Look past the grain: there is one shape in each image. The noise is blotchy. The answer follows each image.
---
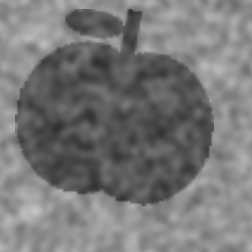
apple
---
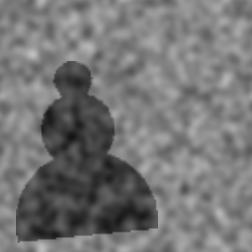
chess pawn
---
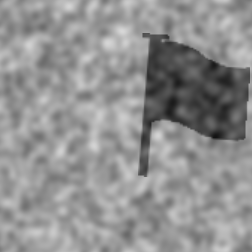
flag
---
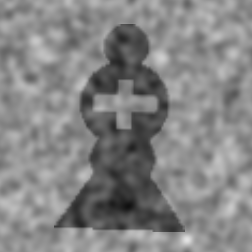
chess bishop
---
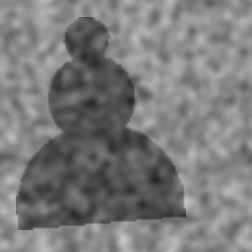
chess pawn
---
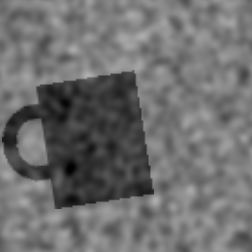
cup
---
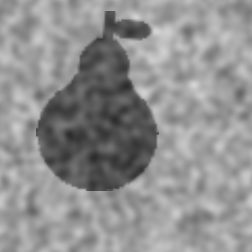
pear
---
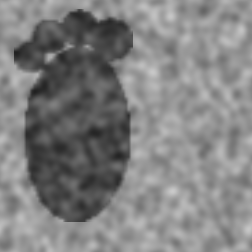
footprint
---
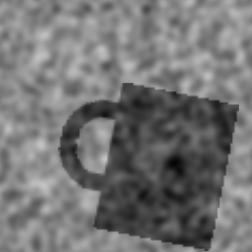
cup
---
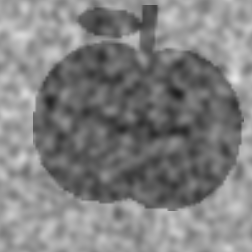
apple
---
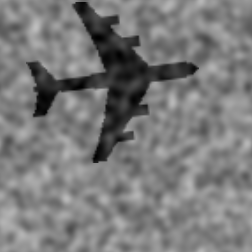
airplane
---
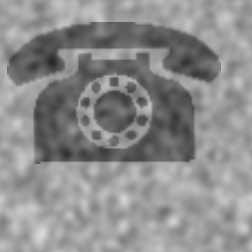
telephone
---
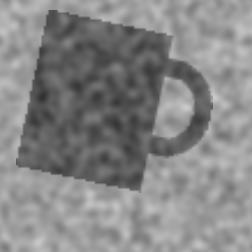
cup
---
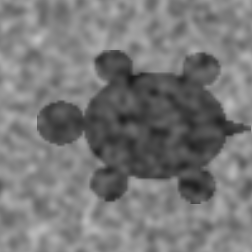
turtle
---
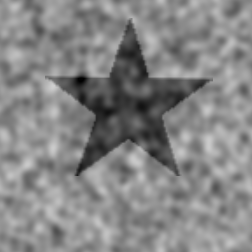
star
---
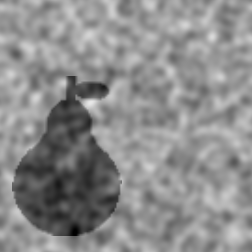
pear
